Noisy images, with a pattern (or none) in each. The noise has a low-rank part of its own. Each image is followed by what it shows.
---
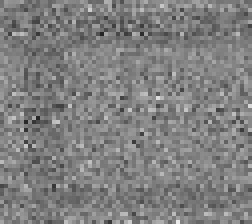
bands of rows crossing bands of columns
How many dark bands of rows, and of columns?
2 and 1
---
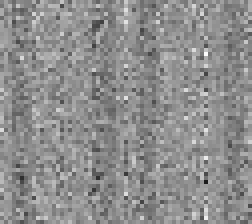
bands of columns
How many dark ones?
4
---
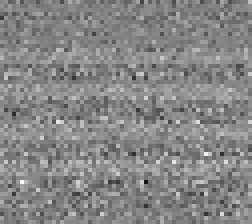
bands of rows
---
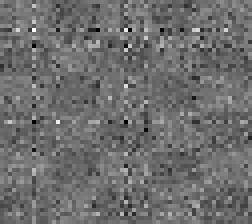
a checkerboard
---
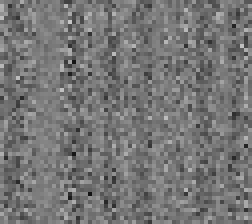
bands of columns
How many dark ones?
6
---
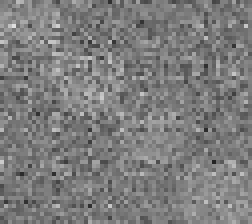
blocks along the diagonal
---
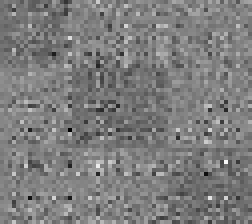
blocks along the diagonal
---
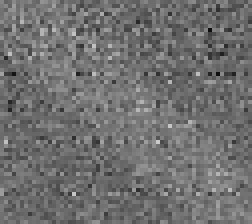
a diagonal band
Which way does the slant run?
top left to bottom right
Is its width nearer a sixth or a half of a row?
a half
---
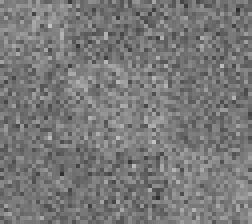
blocks along the diagonal
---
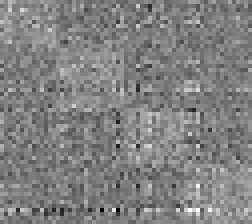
blocks along the diagonal
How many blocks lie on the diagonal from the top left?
4
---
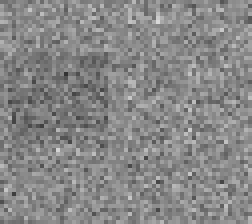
one block
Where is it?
middle left
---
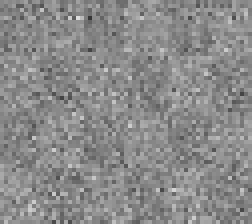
a checkerboard
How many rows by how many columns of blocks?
4 by 6
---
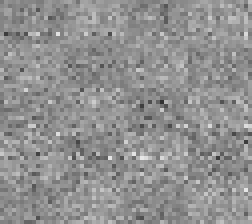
a checkerboard
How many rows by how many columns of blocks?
5 by 4
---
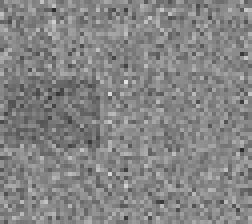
one block
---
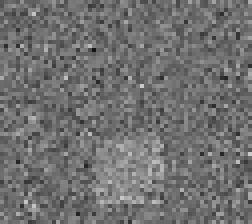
one block
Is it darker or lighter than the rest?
lighter
